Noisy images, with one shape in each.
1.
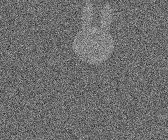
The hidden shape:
rabbit's head
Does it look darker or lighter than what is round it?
lighter
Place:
top middle
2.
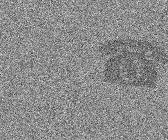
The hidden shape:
telephone
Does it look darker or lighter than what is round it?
darker
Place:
middle right
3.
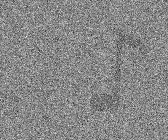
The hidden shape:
musical note
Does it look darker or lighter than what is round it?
darker
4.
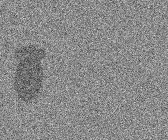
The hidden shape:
footprint
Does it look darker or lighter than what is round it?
darker
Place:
middle left
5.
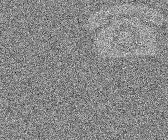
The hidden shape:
telephone
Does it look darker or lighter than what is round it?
lighter
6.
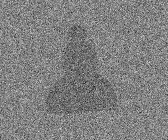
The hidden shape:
chess pawn
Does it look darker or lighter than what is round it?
darker
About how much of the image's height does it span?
two thirds
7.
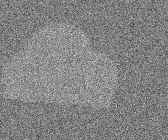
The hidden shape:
cloud
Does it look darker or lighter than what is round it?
lighter
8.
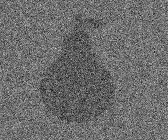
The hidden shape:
pear
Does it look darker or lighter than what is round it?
darker
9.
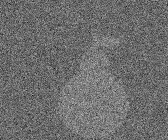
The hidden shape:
pear
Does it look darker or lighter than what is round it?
lighter
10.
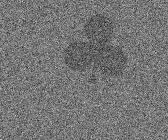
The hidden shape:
club
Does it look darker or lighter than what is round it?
darker
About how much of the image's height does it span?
half
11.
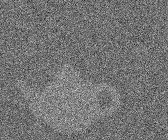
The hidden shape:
teapot
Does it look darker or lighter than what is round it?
lighter
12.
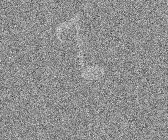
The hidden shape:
musical note
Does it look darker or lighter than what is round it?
lighter
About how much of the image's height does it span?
half
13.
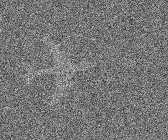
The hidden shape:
airplane
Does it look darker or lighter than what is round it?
lighter
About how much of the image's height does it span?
half
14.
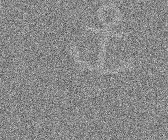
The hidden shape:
anchor
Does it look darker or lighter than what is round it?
lighter
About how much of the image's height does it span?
half
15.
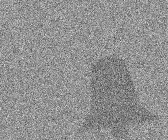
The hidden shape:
bell
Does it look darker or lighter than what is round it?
darker
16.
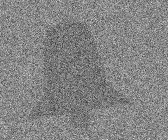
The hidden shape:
bell
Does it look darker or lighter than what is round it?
darker
